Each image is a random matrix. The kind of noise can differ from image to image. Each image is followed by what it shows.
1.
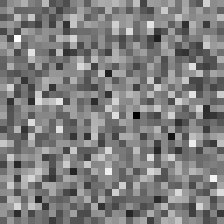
independent entries
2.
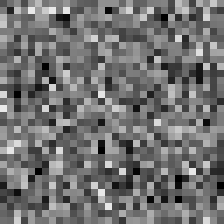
low rank plus noise
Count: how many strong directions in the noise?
five to eight
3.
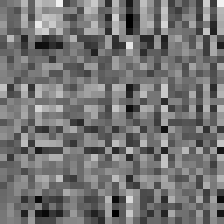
low rank plus noise
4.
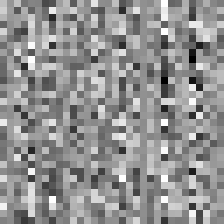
columns of uneven size
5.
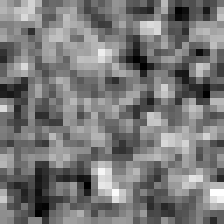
blotchy
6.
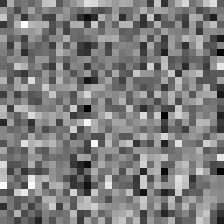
low rank plus noise
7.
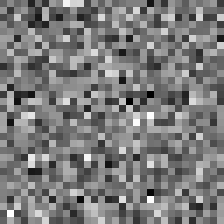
low rank plus noise
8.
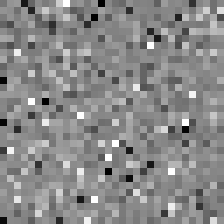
heavy tails
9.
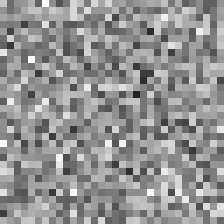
independent entries
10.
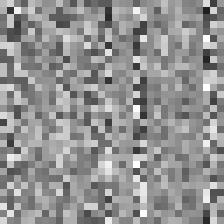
columns of uneven size
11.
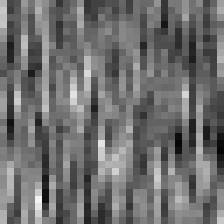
streaked along the columns
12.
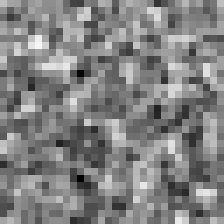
blotchy
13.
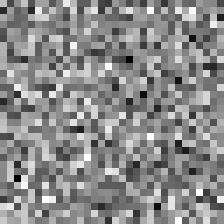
independent entries
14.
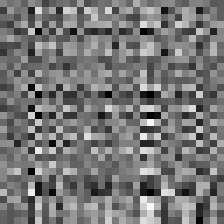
low rank plus noise
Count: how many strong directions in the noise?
one
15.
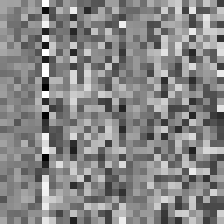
columns of uneven size
